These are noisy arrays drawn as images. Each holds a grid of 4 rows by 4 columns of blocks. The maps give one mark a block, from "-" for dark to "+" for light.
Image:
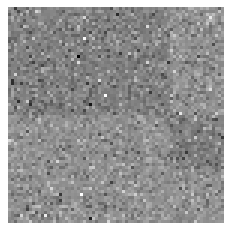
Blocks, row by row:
---+
---+
+++-
++++
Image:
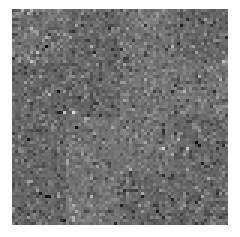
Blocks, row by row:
+-+-
--++
-++-
-+--
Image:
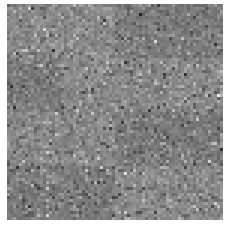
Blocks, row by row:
++--
-+++
++--
--++
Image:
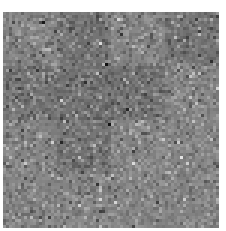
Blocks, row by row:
+-+-
---+
+-++
++++
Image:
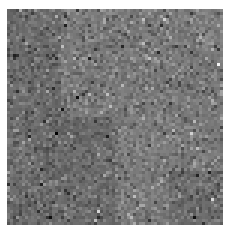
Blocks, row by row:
-+++
-+++
--++
--+-
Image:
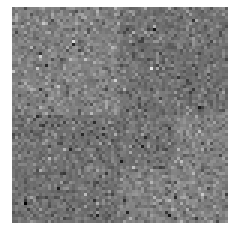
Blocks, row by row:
++--
++--
---+
--++
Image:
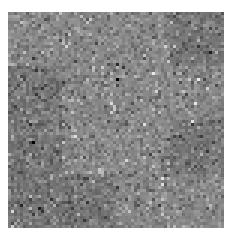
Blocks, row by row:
+++-
-+++
-++-
--++
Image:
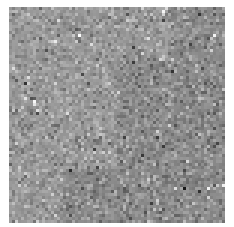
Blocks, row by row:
+++-
++--
++--
+---
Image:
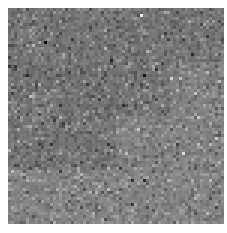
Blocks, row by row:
----
---+
--++
++++
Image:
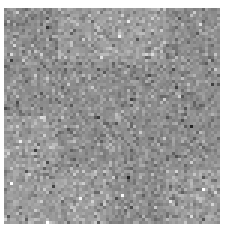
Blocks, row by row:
-++-
----
+---
++-+
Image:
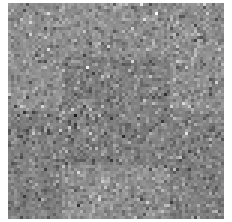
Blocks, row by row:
++++
+--+
----
-++-
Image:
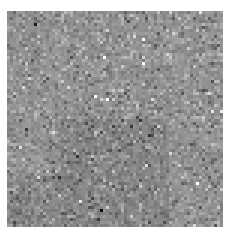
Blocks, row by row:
++++
++++
+--+
---+
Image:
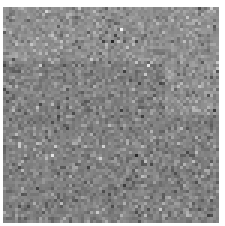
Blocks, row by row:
++++
---+
----
----
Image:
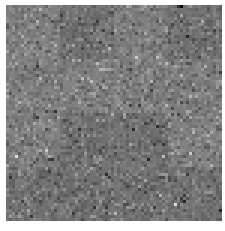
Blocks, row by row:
+-+-
++++
+--+
----
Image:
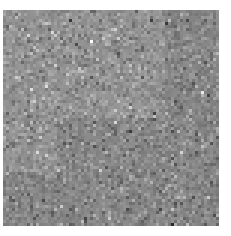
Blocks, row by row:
+++-
+++-
+---
----
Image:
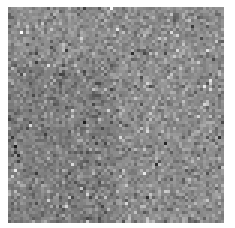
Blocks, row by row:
++++
--++
--++
--++
